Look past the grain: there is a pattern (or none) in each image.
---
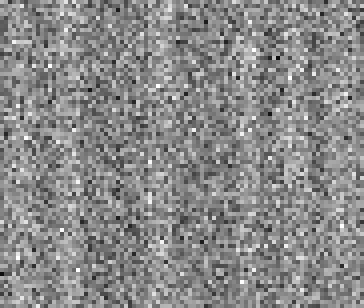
bands of columns
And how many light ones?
6
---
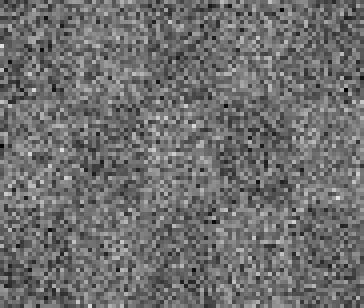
a checkerboard
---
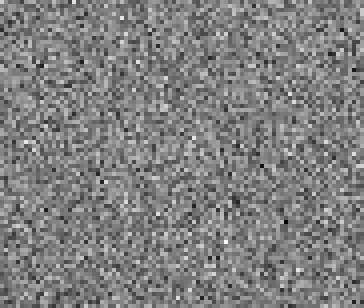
only noise
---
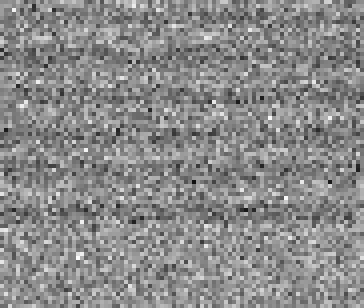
bands of rows
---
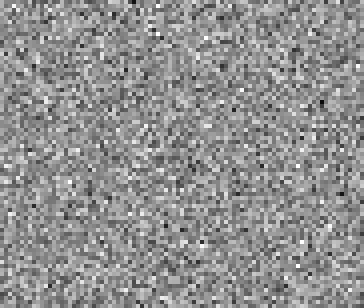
only noise
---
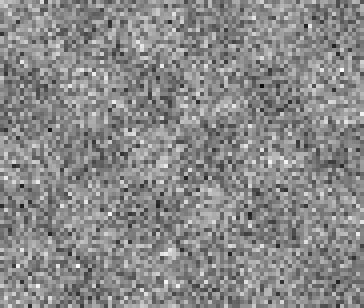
a checkerboard
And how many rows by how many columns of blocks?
5 by 6
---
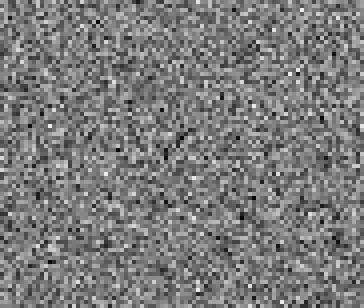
only noise
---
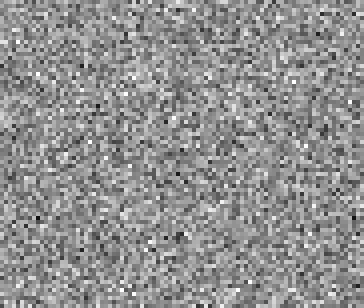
only noise
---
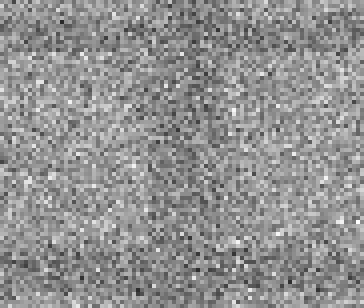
bands of rows crossing bands of columns
